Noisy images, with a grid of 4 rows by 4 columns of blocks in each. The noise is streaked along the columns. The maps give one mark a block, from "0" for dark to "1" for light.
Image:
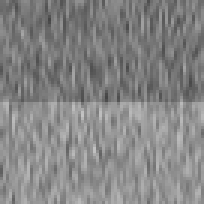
0 0 0 0
0 0 0 0
1 1 1 1
1 1 1 1
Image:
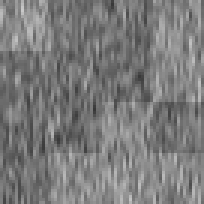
1 0 0 1
0 0 0 1
0 0 1 0
0 1 1 1
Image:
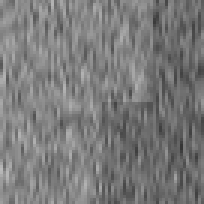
1 1 1 0
1 1 1 0
1 1 0 0
1 1 0 0
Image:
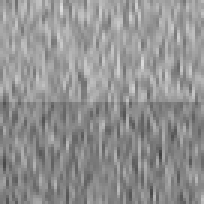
1 1 1 1
1 1 1 1
0 0 0 0
0 0 0 0
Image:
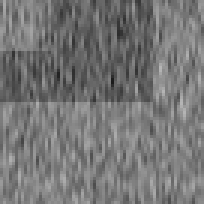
1 0 0 1
0 0 0 1
1 1 1 1
1 1 1 1
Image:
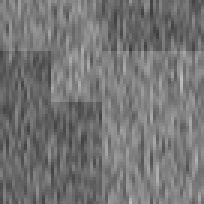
1 1 0 0
0 1 1 1
0 0 1 1
0 0 1 1
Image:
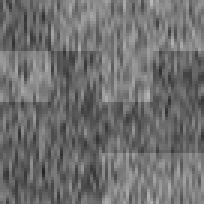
0 1 1 1
1 0 1 0
0 0 0 0
0 0 1 1
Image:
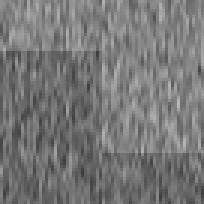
1 1 1 1
0 0 1 1
0 0 1 1
0 0 0 0
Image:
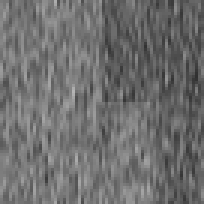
1 1 0 0
1 1 0 0
1 1 1 0
1 1 1 0
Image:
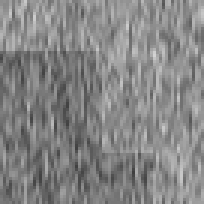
1 1 1 1
0 0 1 1
0 0 1 1
0 0 0 1
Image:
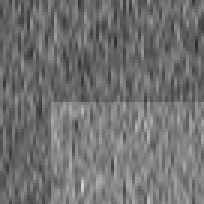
0 0 0 0
0 0 0 0
0 1 1 1
0 1 1 1
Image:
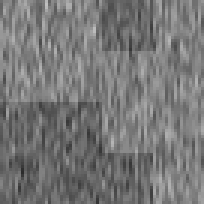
1 1 0 1
1 1 1 1
0 0 1 1
0 0 0 1
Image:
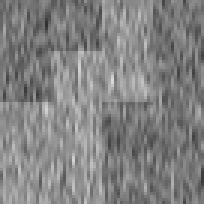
0 0 1 0
0 1 1 0
1 1 0 0
1 1 0 0
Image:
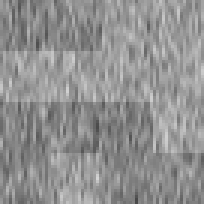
0 0 1 1
1 1 1 1
0 0 0 1
0 1 0 0
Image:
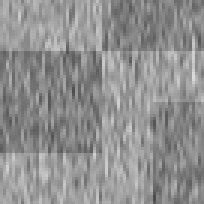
1 1 0 0
0 0 1 1
0 0 1 0
1 1 1 0
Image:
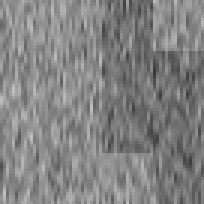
1 1 0 1
1 1 0 0
1 1 0 0
1 1 1 0
